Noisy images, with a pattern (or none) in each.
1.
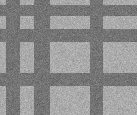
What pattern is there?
bands of rows crossing bands of columns
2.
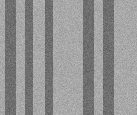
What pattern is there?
bands of columns
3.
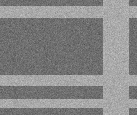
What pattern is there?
bands of rows crossing bands of columns
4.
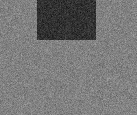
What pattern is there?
one block
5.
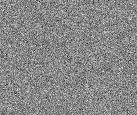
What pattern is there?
only noise
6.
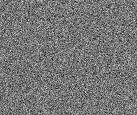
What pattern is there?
only noise
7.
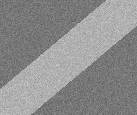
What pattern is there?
a diagonal band
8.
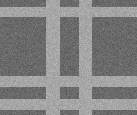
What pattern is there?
bands of rows crossing bands of columns
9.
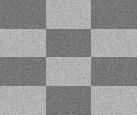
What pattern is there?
a checkerboard
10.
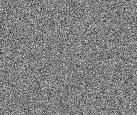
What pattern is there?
only noise
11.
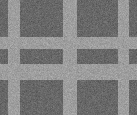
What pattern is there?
bands of rows crossing bands of columns
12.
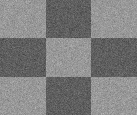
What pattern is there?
a checkerboard
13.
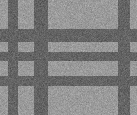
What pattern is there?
bands of rows crossing bands of columns
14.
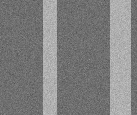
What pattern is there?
bands of columns
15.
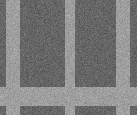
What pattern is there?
bands of rows crossing bands of columns
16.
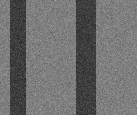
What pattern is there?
bands of columns
